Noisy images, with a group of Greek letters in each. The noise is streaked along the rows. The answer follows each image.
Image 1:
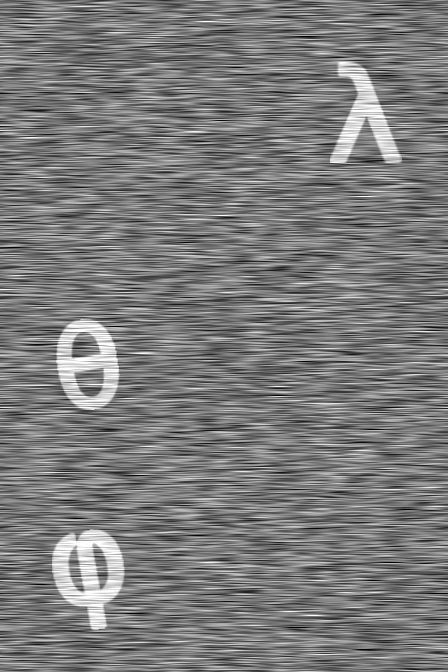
top right: lambda; middle left: theta; bottom left: phi
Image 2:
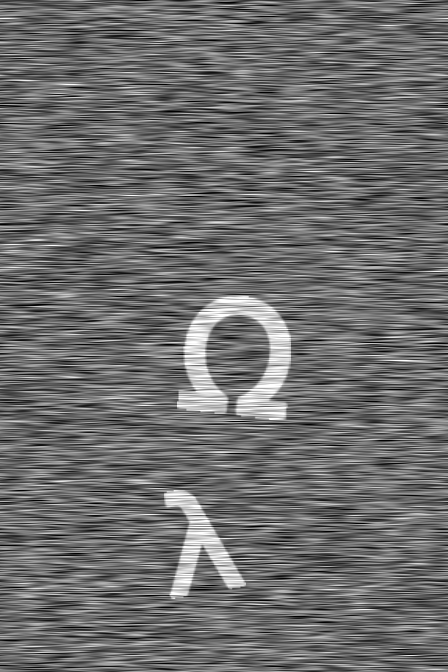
centre: omega; bottom middle: lambda
